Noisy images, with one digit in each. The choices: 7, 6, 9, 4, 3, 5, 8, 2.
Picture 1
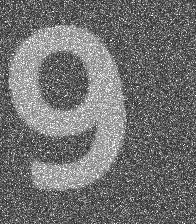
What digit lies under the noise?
9
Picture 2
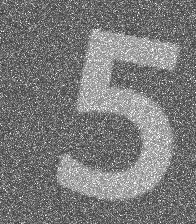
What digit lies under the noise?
5
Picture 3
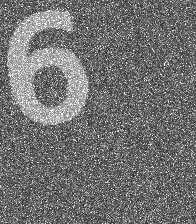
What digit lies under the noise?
6
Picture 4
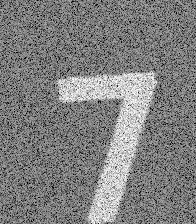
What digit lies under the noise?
7
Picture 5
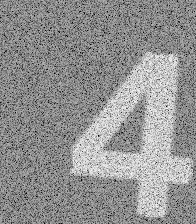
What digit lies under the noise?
4
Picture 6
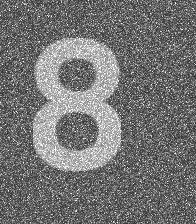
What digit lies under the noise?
8
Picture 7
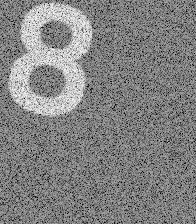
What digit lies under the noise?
8
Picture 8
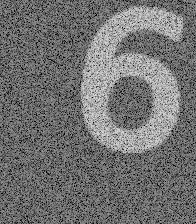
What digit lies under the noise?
6
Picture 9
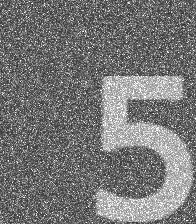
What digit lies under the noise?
5
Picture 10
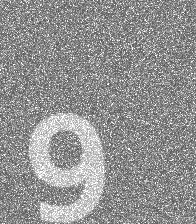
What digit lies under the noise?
9
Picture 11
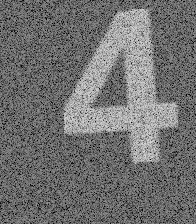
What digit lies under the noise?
4
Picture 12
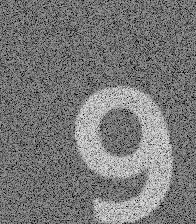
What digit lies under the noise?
9
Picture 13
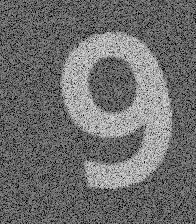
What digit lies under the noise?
9
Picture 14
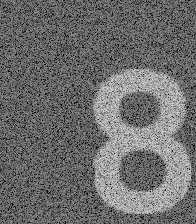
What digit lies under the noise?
8
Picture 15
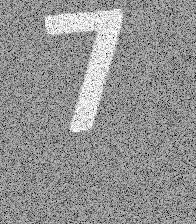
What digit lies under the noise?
7
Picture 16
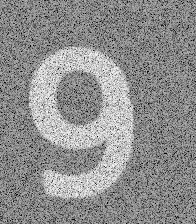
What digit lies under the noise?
9
